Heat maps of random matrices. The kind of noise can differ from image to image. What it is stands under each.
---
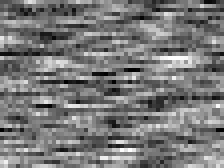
streaked along the rows
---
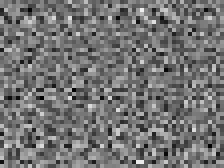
low rank plus noise
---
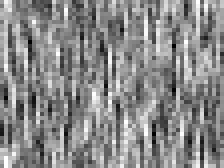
streaked along the columns
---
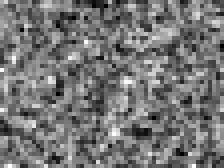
blotchy
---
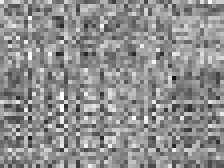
low rank plus noise
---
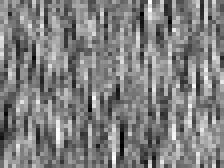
streaked along the columns
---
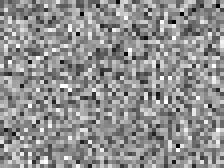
independent entries
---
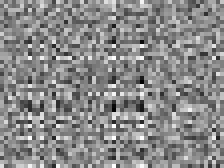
low rank plus noise
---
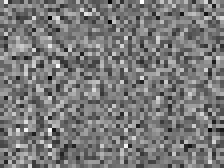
low rank plus noise
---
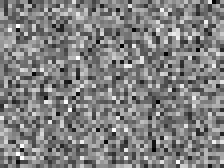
independent entries
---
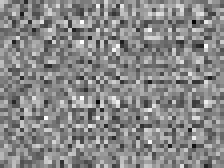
low rank plus noise
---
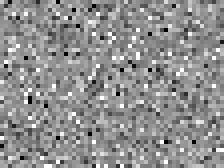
heavy tails
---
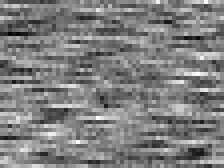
streaked along the rows
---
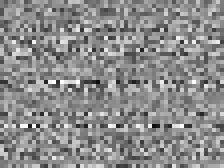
rows of uneven size
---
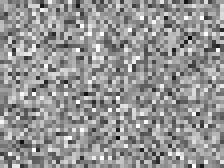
independent entries
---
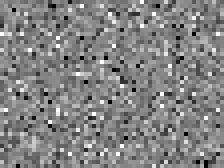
heavy tails
